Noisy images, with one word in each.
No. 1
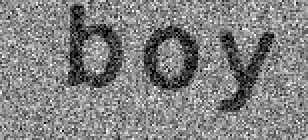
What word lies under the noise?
boy
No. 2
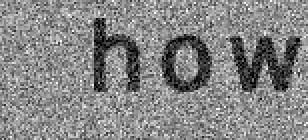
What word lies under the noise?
how
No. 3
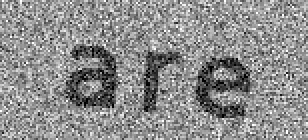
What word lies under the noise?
are
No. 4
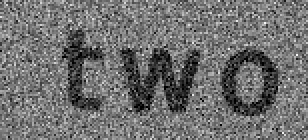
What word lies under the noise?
two
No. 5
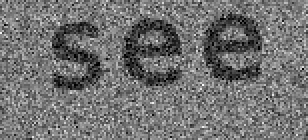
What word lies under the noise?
see
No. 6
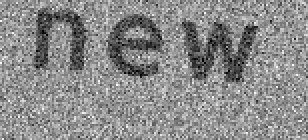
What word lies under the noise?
new
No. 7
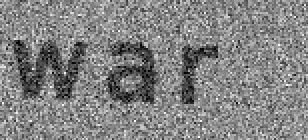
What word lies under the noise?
war
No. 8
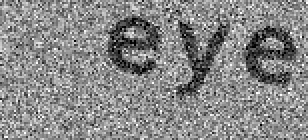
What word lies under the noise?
eye
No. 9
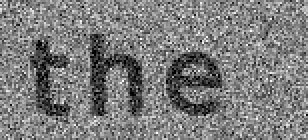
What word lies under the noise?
the
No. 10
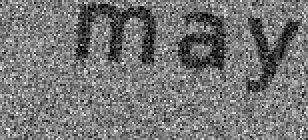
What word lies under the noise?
may
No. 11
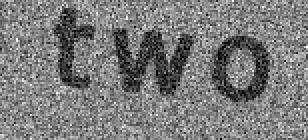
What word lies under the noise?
two
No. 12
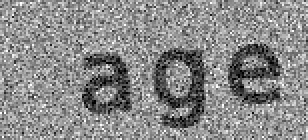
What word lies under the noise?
age
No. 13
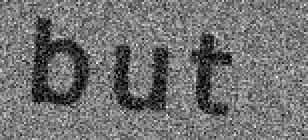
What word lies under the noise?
but
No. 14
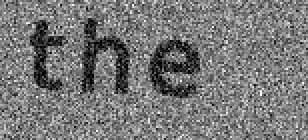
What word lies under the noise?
the
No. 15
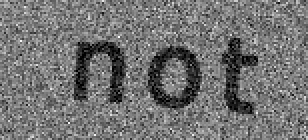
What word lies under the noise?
not
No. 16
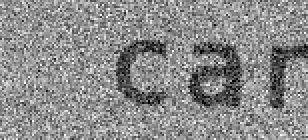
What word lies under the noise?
car
